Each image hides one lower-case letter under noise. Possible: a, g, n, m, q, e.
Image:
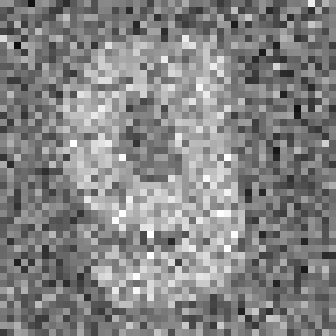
light g
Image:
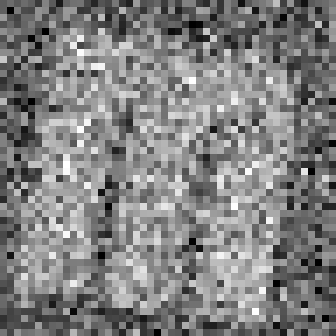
light m
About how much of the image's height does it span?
nearly all
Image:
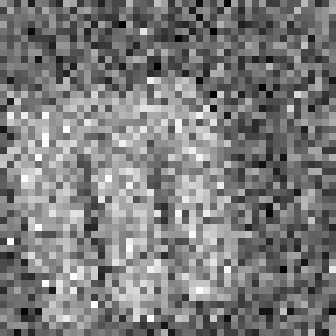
light m
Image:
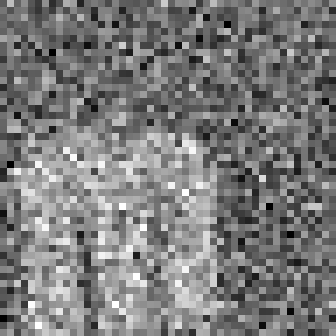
light m
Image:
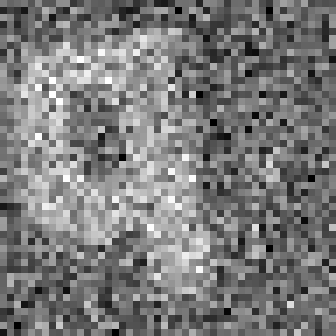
light q
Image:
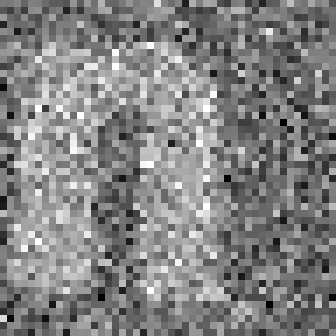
light n
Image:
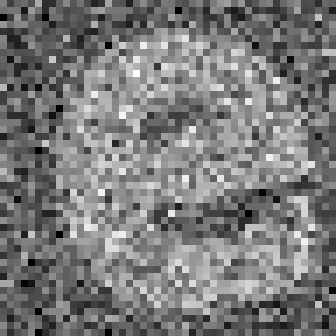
light e
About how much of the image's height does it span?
nearly all
